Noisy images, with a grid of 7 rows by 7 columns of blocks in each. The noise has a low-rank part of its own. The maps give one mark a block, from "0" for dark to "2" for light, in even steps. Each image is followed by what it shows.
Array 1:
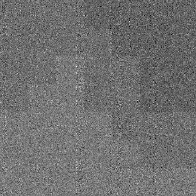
1110000
1111000
1121100
1221100
2222111
2222211
2222222
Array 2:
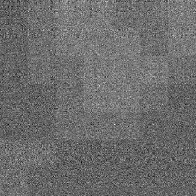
0122112
0122212
0112221
0012210
0011100
1100000
1000000
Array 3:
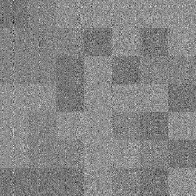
0122222
1110202
1102011
2202220
2122102
2112210
0002102
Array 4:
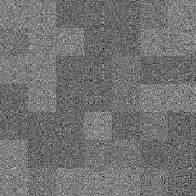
2200012
1220022
2200100
0200122
0002010
2001100
2122210
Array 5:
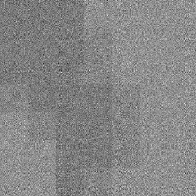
0002222
0001222
0001222
1000122
2100122
2200122
2201222
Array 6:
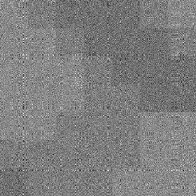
2100012
2210001
2221000
2221100
2211122
1111122
0111222
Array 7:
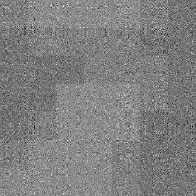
1222210
0111100
0001110
0022210
0122200
1222100
2222100
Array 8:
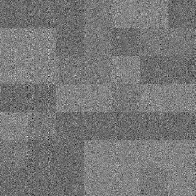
0001220
2201011
2211200
0022122
2100000
1002222
0002212
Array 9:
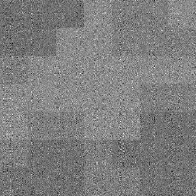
0002112
0022111
1222222
2222211
2112200
1001000
0001100
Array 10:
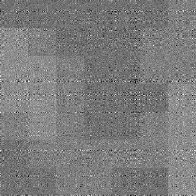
0000001
2100011
2210011
2210002
1210012
0111112
0011002
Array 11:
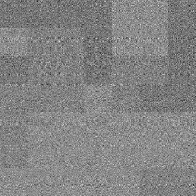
0000220
2110220
0110110
1112100
1222222
1222222
2222211
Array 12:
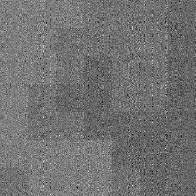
2221110
2211110
2210110
2100110
2110000
2222000
1222100
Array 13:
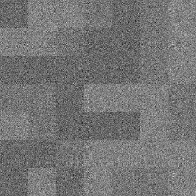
0221012
2210012
0000012
1102221
2100021
0012222
0202112
